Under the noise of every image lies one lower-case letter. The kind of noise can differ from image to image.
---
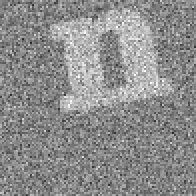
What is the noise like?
independent entries
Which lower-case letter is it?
n
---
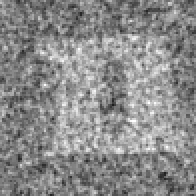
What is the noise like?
blotchy
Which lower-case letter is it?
n
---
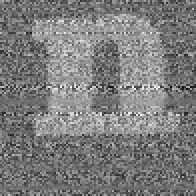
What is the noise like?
rows of uneven size
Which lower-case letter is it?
n
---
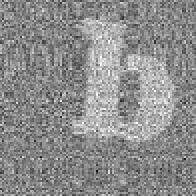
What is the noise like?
low rank plus noise
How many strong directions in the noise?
three or four
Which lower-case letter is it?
b
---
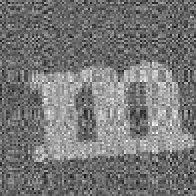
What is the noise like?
low rank plus noise
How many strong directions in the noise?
two
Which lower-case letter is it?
m
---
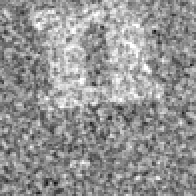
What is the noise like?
blotchy
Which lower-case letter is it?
n
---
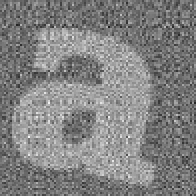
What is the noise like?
low rank plus noise
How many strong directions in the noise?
two
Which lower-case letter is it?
a
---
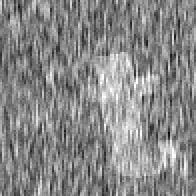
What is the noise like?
streaked along the columns
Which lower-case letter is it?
t
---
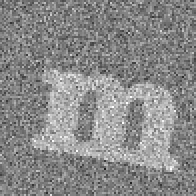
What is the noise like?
independent entries
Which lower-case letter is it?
m
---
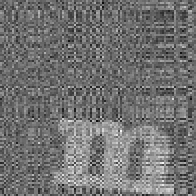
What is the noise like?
low rank plus noise
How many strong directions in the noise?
one
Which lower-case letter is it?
m
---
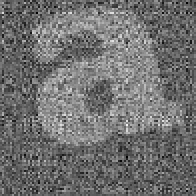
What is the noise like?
low rank plus noise
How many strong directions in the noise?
three or four
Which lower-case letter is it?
a
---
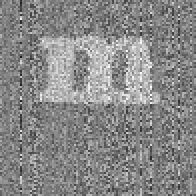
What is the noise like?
columns of uneven size
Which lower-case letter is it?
m
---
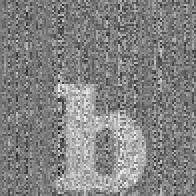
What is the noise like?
columns of uneven size
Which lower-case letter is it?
b
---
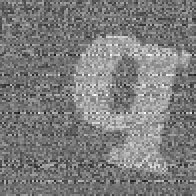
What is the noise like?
rows of uneven size
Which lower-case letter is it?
q
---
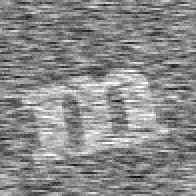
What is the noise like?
streaked along the rows
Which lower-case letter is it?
m
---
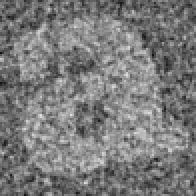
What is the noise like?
blotchy
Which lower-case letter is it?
a
